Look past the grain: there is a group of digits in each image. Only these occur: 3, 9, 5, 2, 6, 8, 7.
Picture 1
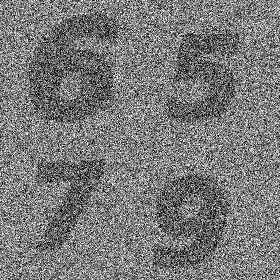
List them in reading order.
top left: 6; top right: 5; bottom left: 7; bottom right: 9
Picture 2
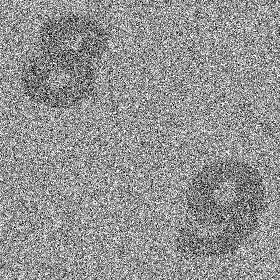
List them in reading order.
top left: 8; bottom right: 9
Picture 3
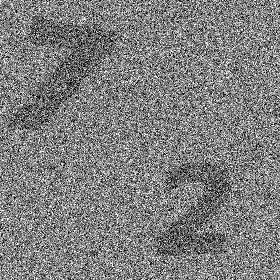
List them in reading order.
top left: 7; bottom right: 2
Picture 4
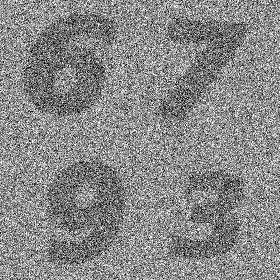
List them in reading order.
top left: 6; top right: 7; bottom left: 9; bottom right: 3
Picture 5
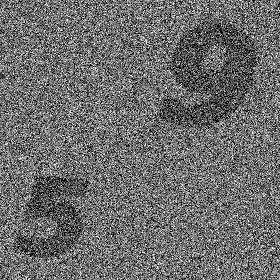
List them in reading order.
top right: 9; bottom left: 5
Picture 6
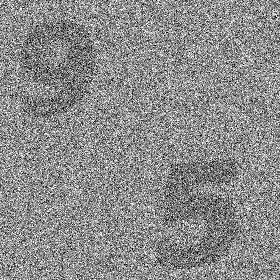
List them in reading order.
top left: 9; bottom right: 5
